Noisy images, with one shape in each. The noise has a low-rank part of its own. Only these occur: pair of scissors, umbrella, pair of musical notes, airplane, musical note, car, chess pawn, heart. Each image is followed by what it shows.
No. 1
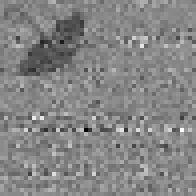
umbrella
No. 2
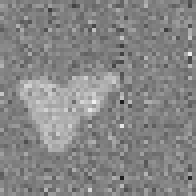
chess pawn
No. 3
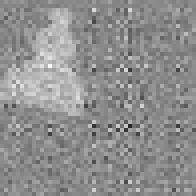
chess pawn
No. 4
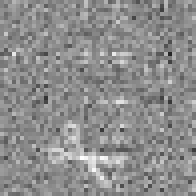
pair of scissors
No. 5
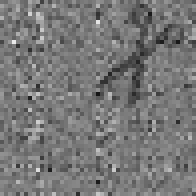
pair of scissors
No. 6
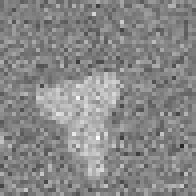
chess pawn
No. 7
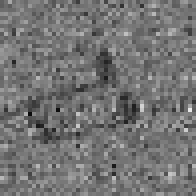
pair of musical notes
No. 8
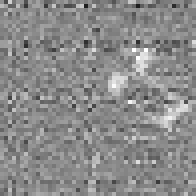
pair of musical notes
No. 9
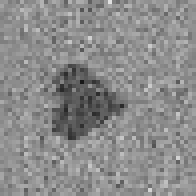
heart
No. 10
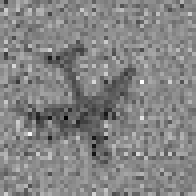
airplane
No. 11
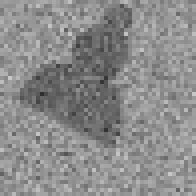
chess pawn
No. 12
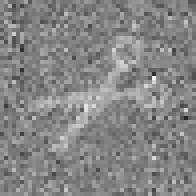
pair of scissors
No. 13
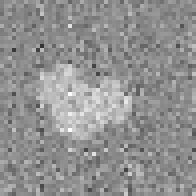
car
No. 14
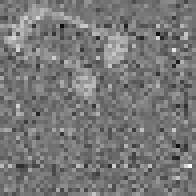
pair of musical notes
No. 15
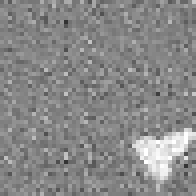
chess pawn
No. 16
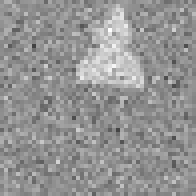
chess pawn
